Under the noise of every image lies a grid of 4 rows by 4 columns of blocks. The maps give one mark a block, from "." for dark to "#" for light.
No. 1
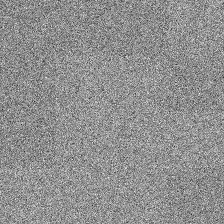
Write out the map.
. . . #
. # # .
. # # #
# # # .
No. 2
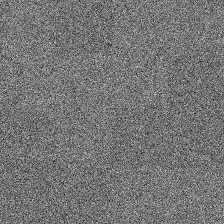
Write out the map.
# . # #
# # # .
. # . .
. . # #
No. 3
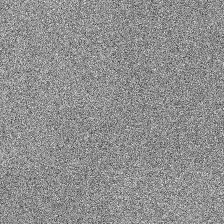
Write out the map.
# # . .
# # . .
# . . .
. . # #
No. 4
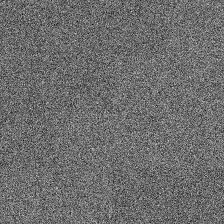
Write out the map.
. . . #
. . # #
. # # #
# # . .
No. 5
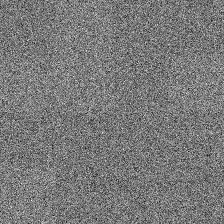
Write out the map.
. # . .
# # . #
. . . .
# . . .
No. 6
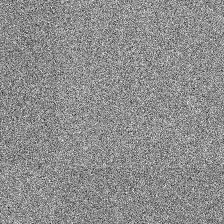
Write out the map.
. # # #
. # # #
. # # #
# . . .
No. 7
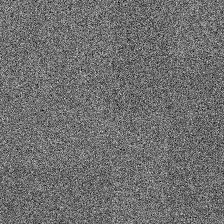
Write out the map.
# # . #
# # . .
# # # .
. . # .
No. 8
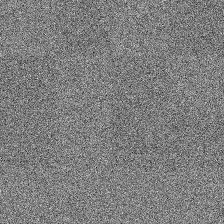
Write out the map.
# . # .
. # . #
. # . .
# # # #
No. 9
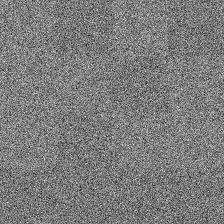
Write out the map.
# . # .
# # . #
# . # #
. . . .
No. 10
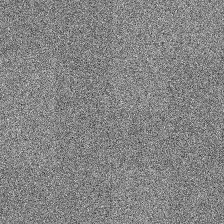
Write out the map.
. . # #
# . # .
# . . .
. . # .
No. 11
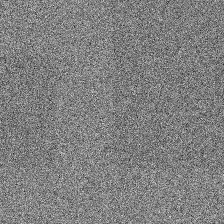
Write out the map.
# # . .
. # . .
. # . .
# # # #
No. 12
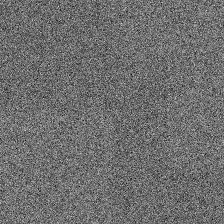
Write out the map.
. . # #
. . . #
# # . #
# # . .
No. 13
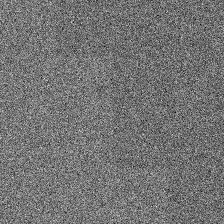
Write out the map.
# . . .
# # . .
# # . .
# # # .
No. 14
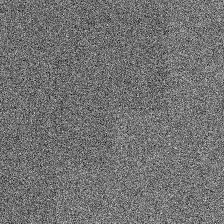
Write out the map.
. . . #
. . . #
. . # #
. # # #
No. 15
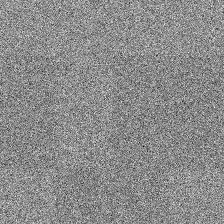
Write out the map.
# # # #
. # . .
. # . .
# . . #
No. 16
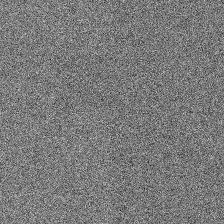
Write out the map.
# # . .
# . . .
# # . .
# # . .
